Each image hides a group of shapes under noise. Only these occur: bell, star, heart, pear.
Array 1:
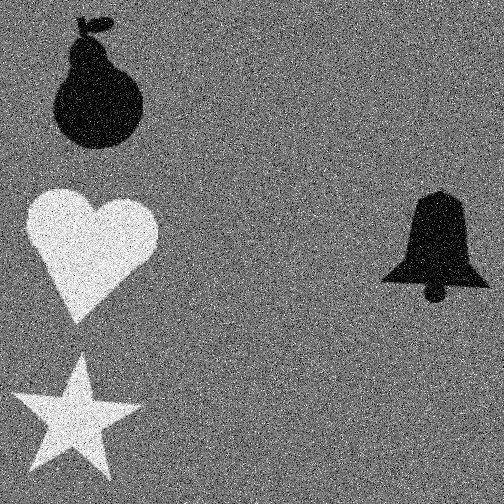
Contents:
top left: dark pear; middle left: light heart; middle right: dark bell; bottom left: light star
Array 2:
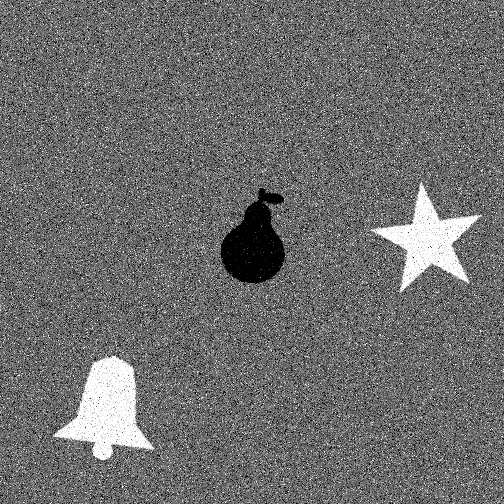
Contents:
centre: dark pear; middle right: light star; bottom left: light bell
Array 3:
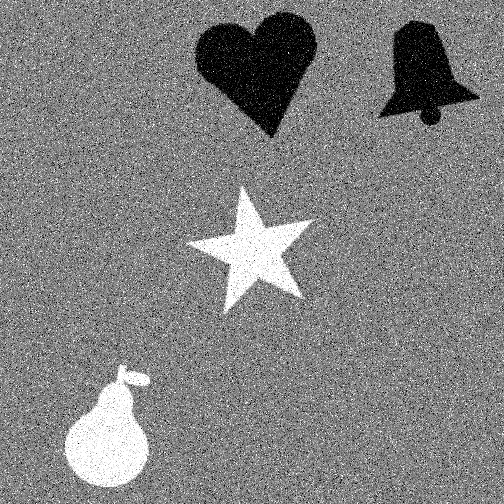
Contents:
top middle: dark heart; top right: dark bell; centre: light star; bottom left: light pear
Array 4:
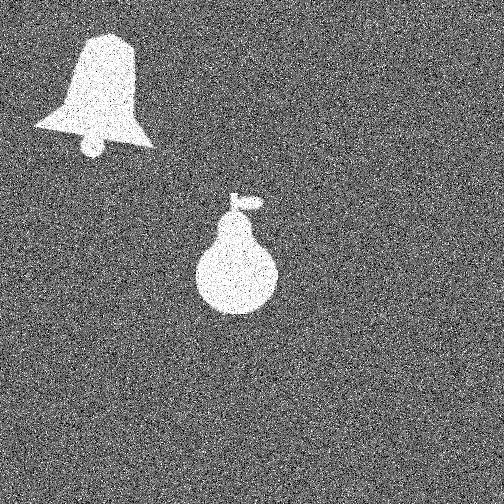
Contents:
top left: light bell; centre: light pear
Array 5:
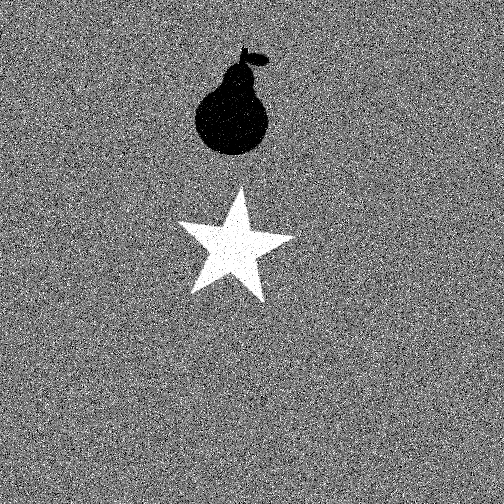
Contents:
top middle: dark pear; centre: light star
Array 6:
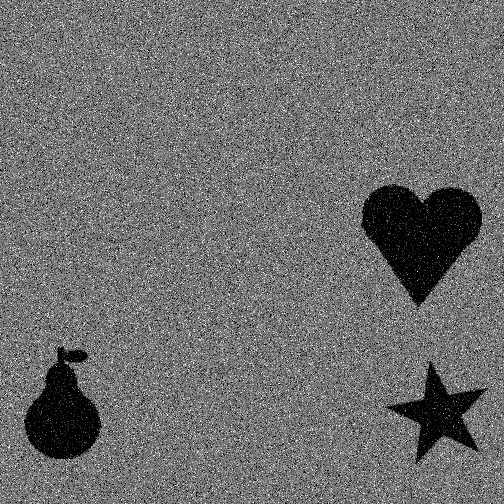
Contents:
middle right: dark heart; bottom left: dark pear; bottom right: dark star
